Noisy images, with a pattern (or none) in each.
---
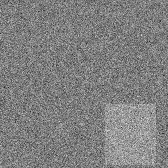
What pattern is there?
one block
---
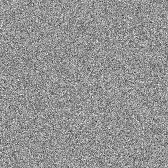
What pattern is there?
only noise
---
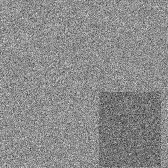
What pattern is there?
one block
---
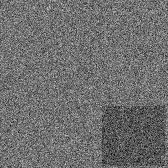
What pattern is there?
one block
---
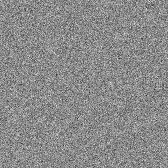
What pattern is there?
only noise
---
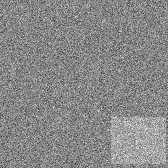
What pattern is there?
one block
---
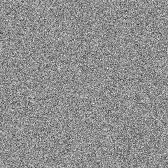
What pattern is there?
only noise
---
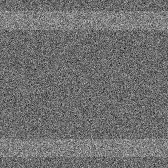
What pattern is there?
bands of rows
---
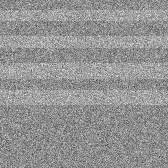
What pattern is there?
bands of rows
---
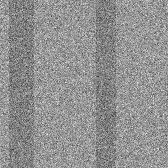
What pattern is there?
bands of columns
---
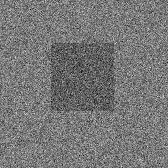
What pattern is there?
one block
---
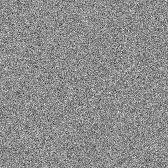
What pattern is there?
only noise
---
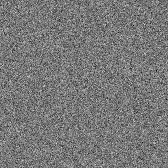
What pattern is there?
only noise
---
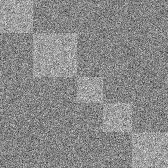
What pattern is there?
blocks along the diagonal
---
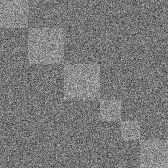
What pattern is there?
blocks along the diagonal
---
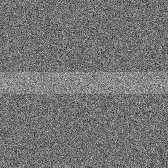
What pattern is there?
one band of rows
